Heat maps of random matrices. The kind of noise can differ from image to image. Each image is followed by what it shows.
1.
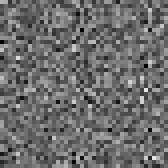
low rank plus noise
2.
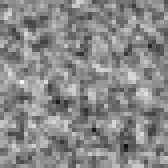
blotchy
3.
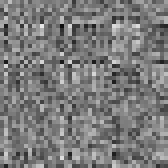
low rank plus noise
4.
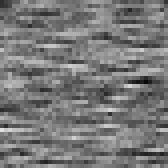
streaked along the rows
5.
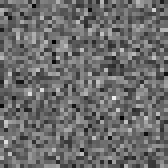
independent entries
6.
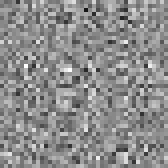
low rank plus noise
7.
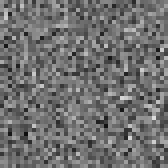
independent entries
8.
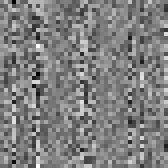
columns of uneven size
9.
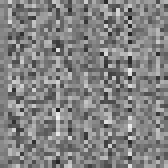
columns of uneven size
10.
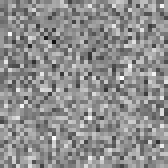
independent entries
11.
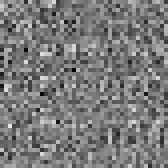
low rank plus noise
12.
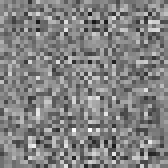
low rank plus noise
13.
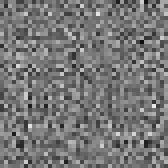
low rank plus noise
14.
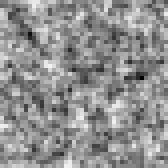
blotchy
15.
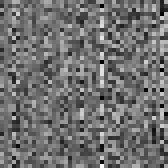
columns of uneven size
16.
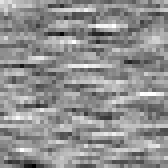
streaked along the rows
